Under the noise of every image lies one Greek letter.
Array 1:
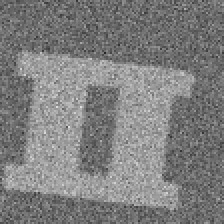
pi
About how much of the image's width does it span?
nearly all
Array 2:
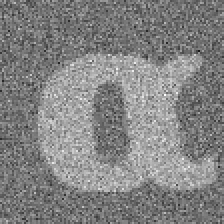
alpha
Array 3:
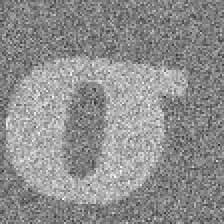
sigma
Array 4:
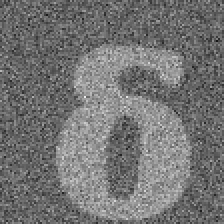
delta
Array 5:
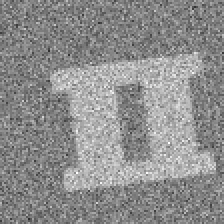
pi
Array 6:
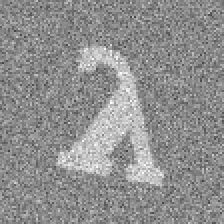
lambda
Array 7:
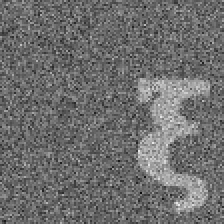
xi
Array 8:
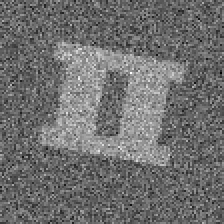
pi
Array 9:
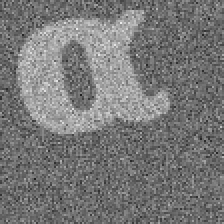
alpha
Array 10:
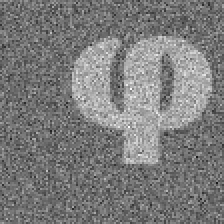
phi
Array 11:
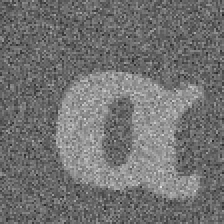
alpha
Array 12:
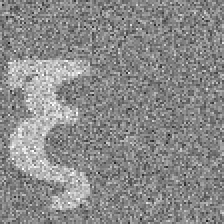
xi
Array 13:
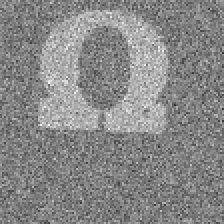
omega
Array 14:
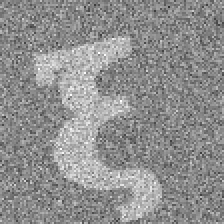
xi
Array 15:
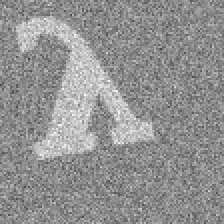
lambda
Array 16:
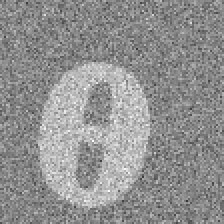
theta
